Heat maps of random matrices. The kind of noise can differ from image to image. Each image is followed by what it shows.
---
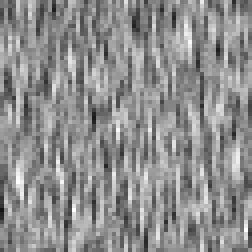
streaked along the columns
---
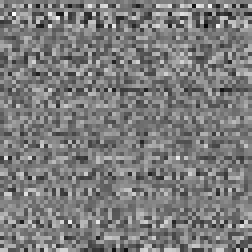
rows of uneven size
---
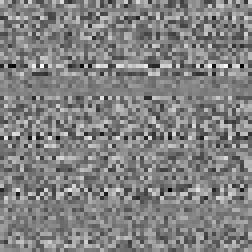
rows of uneven size
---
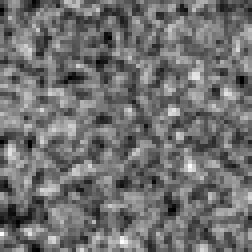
blotchy
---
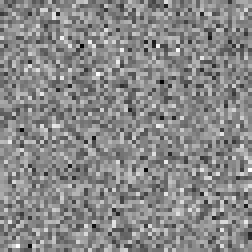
independent entries
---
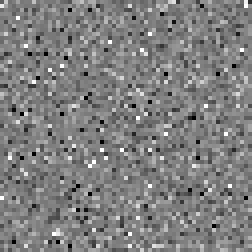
heavy tails
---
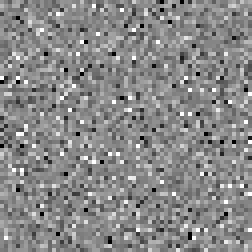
heavy tails
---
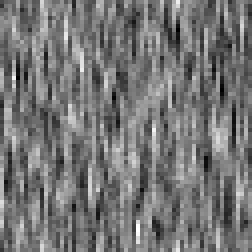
streaked along the columns
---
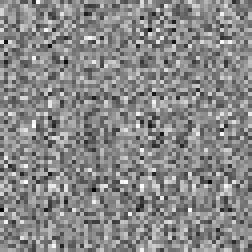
low rank plus noise
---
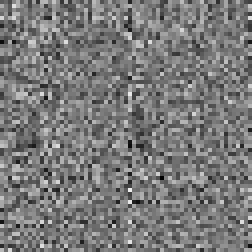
low rank plus noise
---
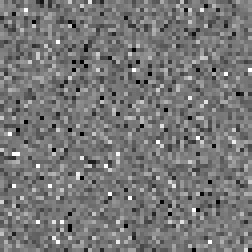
heavy tails
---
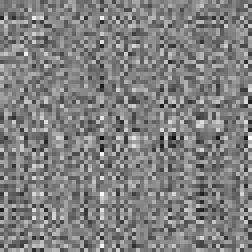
low rank plus noise
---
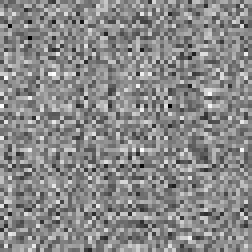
low rank plus noise
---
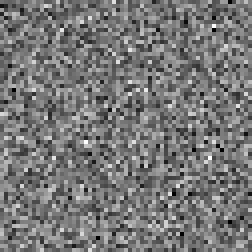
independent entries
